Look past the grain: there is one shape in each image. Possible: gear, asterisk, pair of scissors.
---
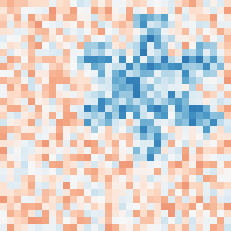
asterisk
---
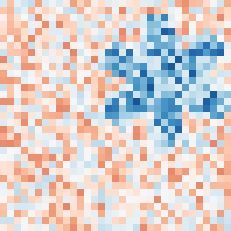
asterisk
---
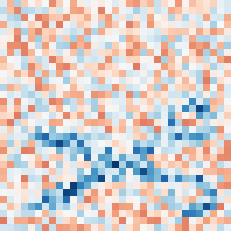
pair of scissors
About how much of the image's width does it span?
nearly all
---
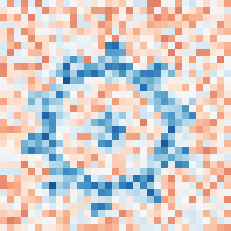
gear
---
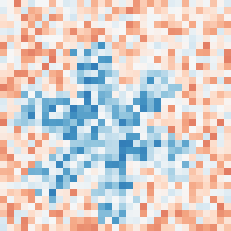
asterisk
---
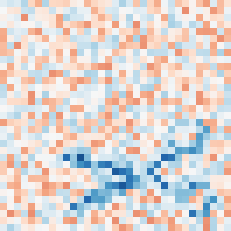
pair of scissors
